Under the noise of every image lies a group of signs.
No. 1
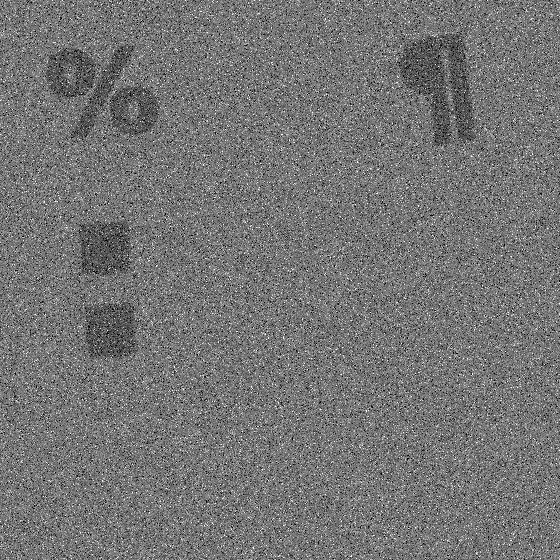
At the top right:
pilcrow
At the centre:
nothing
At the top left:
percent sign
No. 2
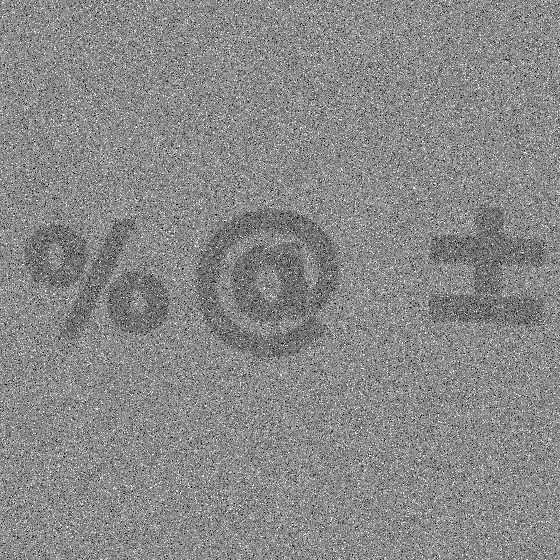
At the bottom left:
nothing
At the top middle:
nothing
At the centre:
at sign
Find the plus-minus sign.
middle right
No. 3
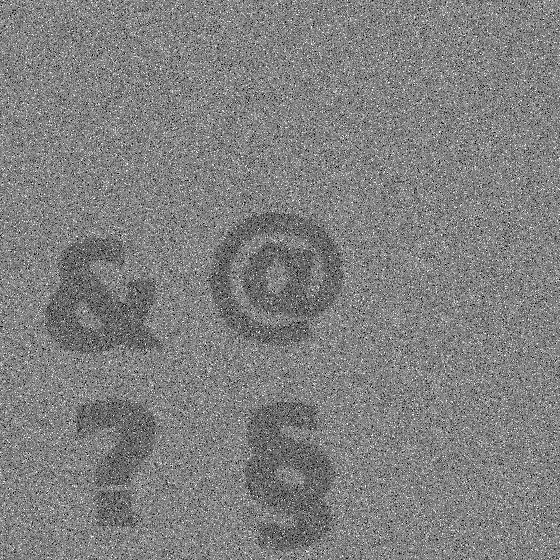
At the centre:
at sign
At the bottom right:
nothing
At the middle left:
ampersand
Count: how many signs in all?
4
